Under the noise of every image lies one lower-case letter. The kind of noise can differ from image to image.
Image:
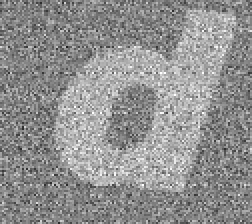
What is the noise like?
rows of uneven size
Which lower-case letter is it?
d
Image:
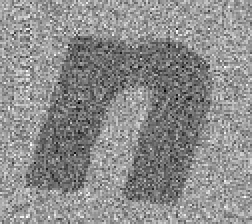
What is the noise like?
low rank plus noise
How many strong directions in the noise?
one
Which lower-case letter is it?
n
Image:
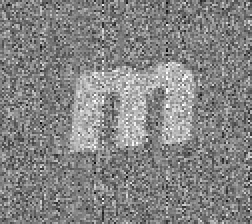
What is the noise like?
columns of uneven size
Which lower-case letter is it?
m
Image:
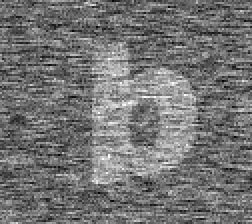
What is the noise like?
streaked along the rows
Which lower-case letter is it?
b
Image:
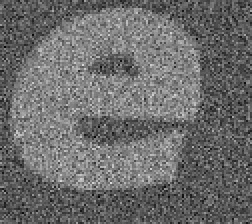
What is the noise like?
low rank plus noise
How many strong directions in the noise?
five to eight
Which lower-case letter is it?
e
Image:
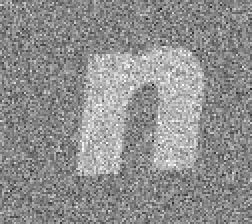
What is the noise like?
independent entries
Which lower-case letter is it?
n
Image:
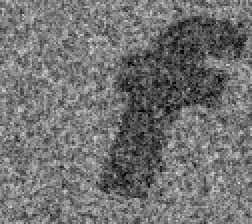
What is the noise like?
blotchy
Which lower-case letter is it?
f
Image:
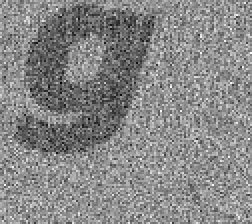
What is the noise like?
low rank plus noise
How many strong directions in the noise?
two
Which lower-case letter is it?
g
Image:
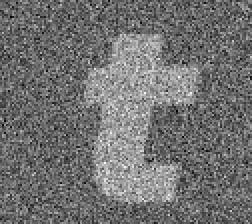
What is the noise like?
independent entries
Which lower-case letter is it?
t
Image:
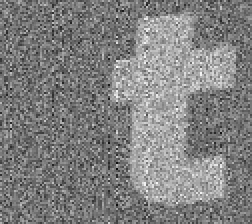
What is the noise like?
columns of uneven size
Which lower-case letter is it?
t
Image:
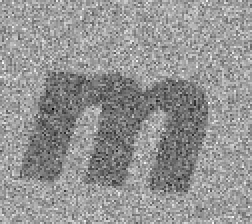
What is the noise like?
independent entries
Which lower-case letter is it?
m
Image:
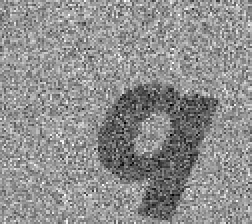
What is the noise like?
low rank plus noise
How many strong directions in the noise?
five to eight
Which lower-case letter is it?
q
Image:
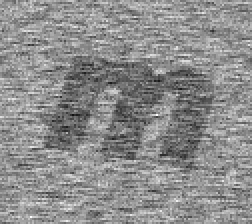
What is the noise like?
streaked along the rows
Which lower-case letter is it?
m
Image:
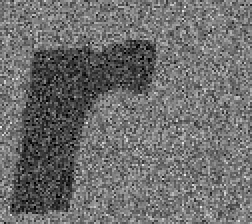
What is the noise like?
independent entries
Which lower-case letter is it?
r
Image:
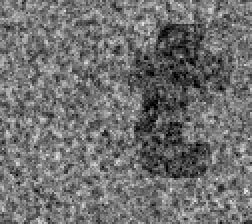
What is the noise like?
blotchy
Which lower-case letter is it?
t
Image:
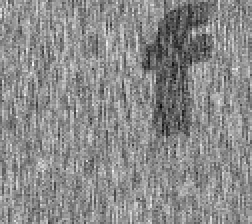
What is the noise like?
streaked along the columns
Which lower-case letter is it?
f
